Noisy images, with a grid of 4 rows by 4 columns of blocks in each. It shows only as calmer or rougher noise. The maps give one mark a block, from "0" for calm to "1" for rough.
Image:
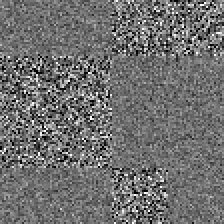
0011
1100
1100
0010
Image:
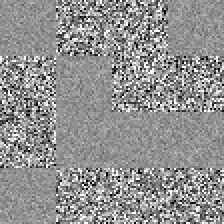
0110
1011
1000
0111
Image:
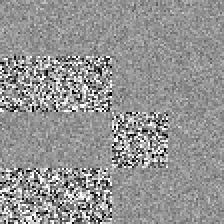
0000
1100
0010
1100
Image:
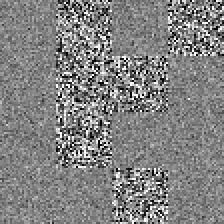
0101
0110
0100
0010
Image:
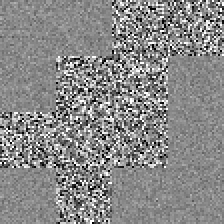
0011
0110
1110
0100
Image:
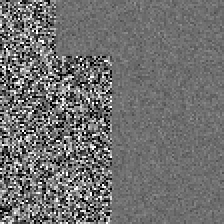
1000
1100
1100
1100
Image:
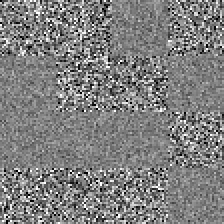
1101
0110
0001
1110
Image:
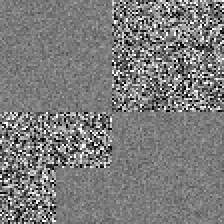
0011
0011
1100
1000
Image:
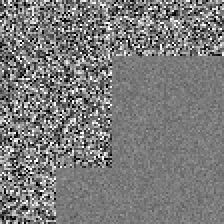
1111
1100
1100
1000
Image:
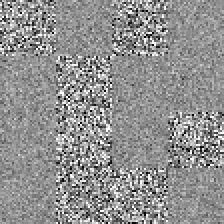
1010
0100
0101
0110
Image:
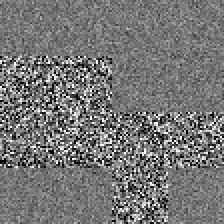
0000
1100
1111
0010
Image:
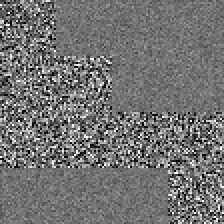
1000
1100
1111
0001
